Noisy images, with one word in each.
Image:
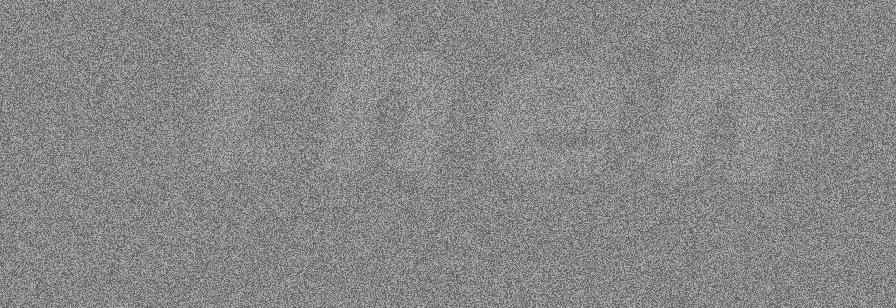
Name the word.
then
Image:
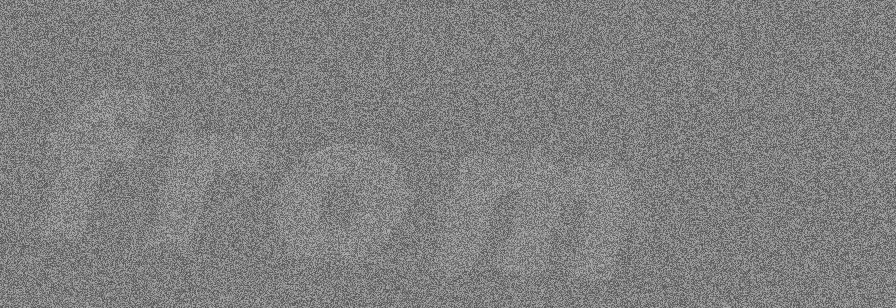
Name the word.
from
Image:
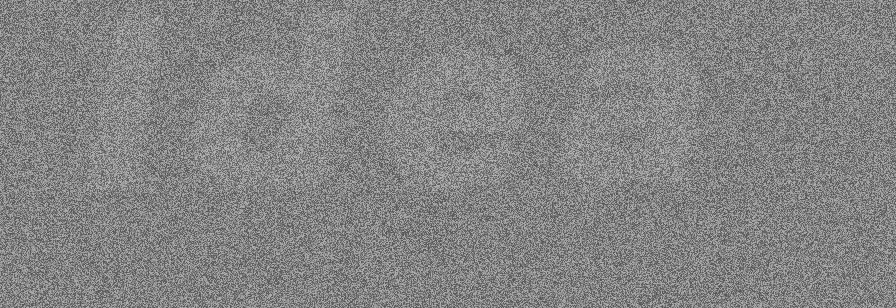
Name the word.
idea
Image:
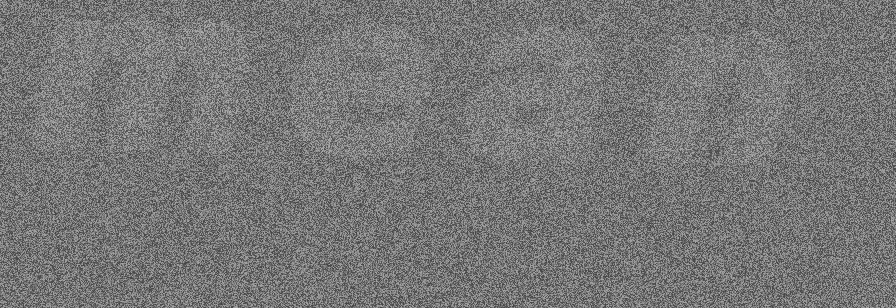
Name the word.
mean
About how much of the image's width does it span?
nearly all
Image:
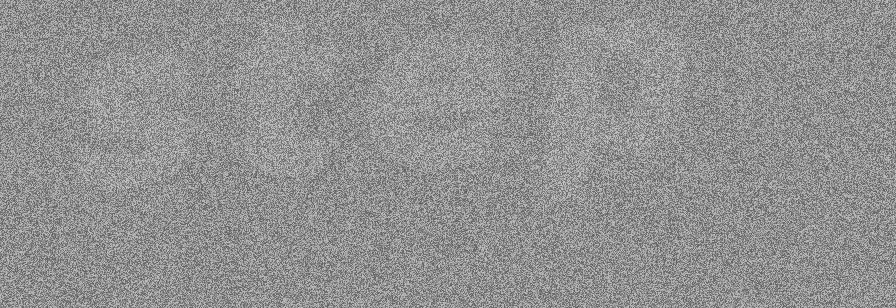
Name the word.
step
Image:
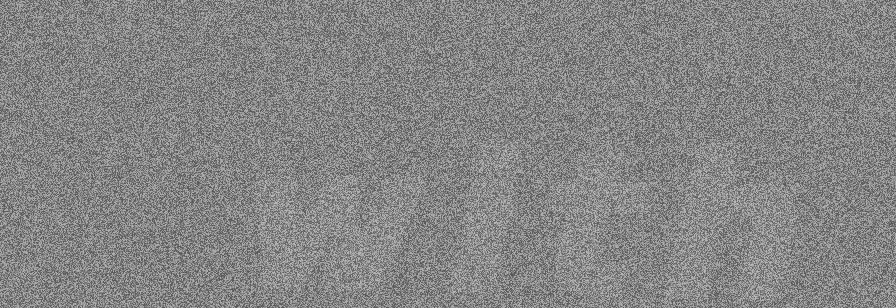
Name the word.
with
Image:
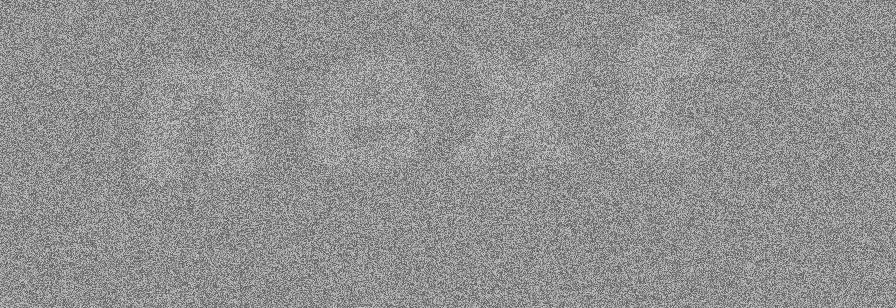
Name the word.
next
